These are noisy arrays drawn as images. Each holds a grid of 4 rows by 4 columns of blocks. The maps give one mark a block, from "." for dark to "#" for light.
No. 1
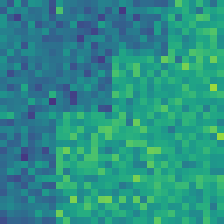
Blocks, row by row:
. . . #
. . # #
. # # #
. # # #
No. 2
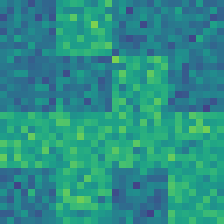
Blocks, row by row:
. # . .
. . # .
# # # #
. # . #
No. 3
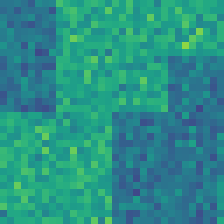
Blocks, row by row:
. # # #
. # # .
# # . .
# # . .
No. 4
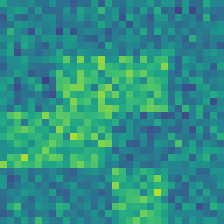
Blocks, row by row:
. . . .
. # # .
# # . .
. . # .
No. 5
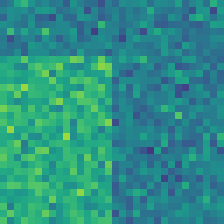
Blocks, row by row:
. . . .
# # . .
# # . .
# # . .
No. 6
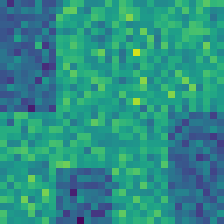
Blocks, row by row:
. # # #
. # # #
# # # .
# . # .
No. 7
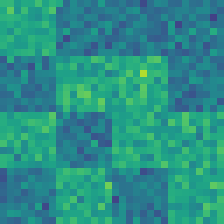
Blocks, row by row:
# . . .
. # # .
# . # #
. # . #
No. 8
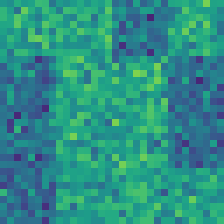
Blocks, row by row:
# # . #
. # # .
. # # .
. # # #
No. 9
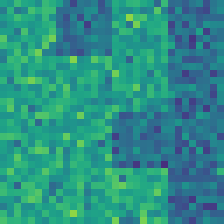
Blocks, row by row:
# . # .
# # # .
# # . .
# # # .
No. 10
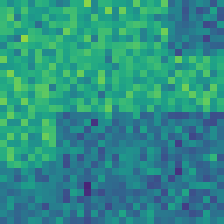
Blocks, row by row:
# # # .
# # # #
# . . .
. . . .
